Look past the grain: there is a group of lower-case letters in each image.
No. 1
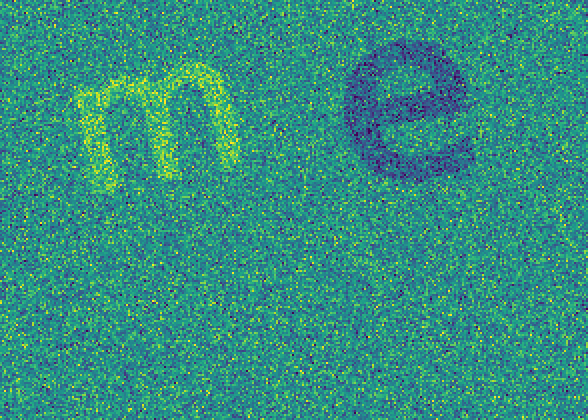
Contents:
top left: light m; top right: dark e
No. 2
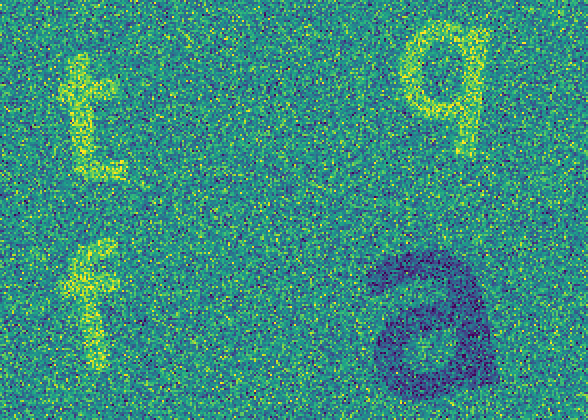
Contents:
top left: light t; top right: light q; bottom left: light f; bottom right: dark a
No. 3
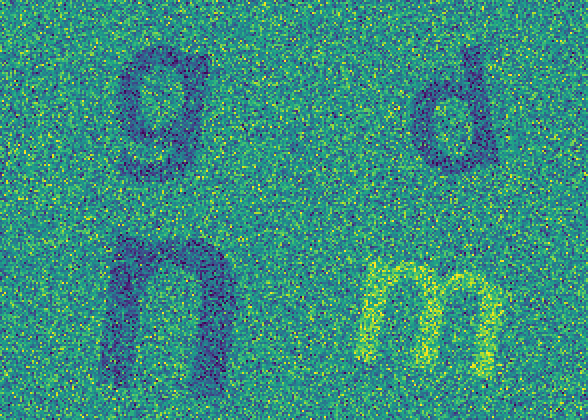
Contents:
top left: dark g; top right: dark d; bottom left: dark n; bottom right: light m
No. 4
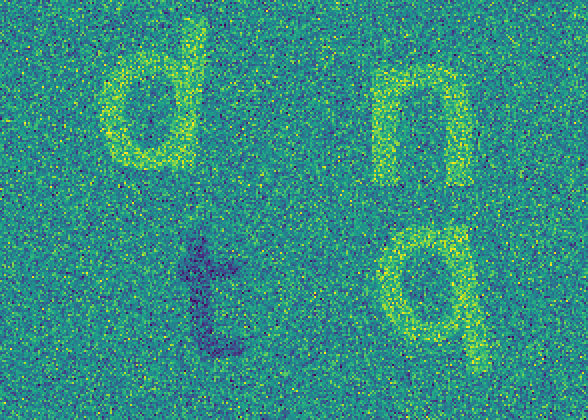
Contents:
top left: light d; top right: light n; bottom left: dark t; bottom right: light q
